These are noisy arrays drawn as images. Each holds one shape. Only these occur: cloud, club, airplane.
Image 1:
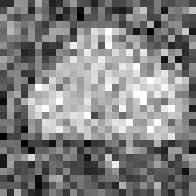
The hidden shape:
cloud
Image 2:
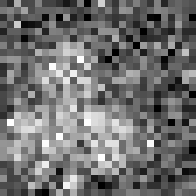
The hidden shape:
club
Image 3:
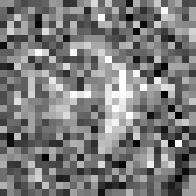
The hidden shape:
airplane
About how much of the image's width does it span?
two thirds
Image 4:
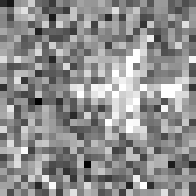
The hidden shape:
airplane
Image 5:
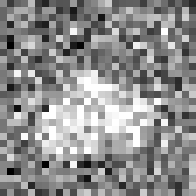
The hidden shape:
cloud
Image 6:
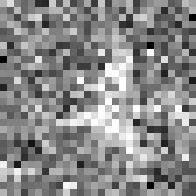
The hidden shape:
airplane
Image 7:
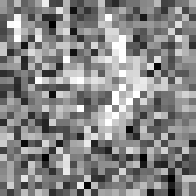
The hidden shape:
airplane
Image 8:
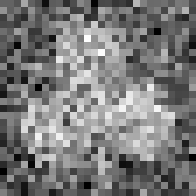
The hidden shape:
club
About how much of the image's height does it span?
nearly all
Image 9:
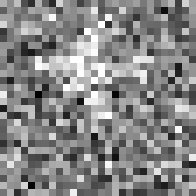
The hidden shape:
airplane
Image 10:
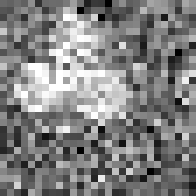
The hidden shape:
club
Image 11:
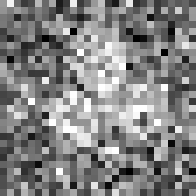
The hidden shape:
club
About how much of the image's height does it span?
two thirds
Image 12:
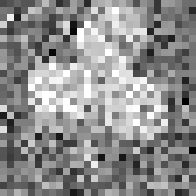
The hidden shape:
club
